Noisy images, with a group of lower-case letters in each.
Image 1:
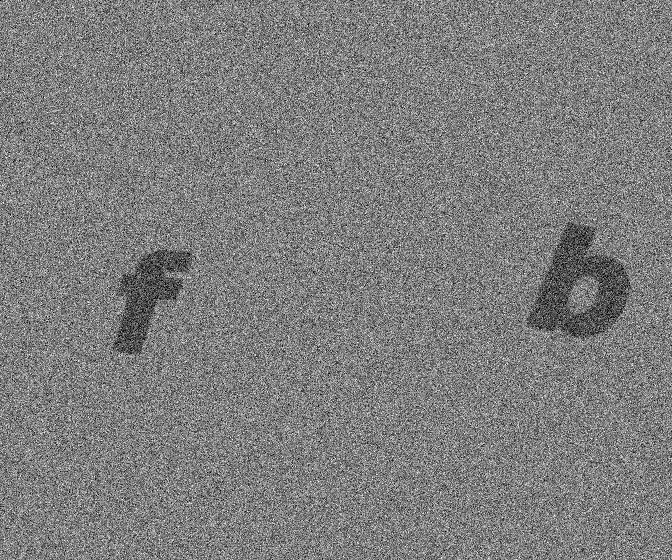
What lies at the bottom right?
nothing
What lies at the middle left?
f
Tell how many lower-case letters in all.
2
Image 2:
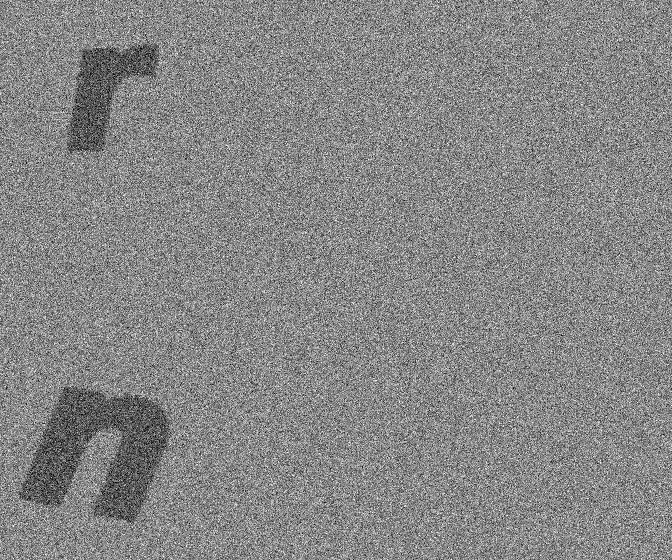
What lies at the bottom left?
n
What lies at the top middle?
nothing
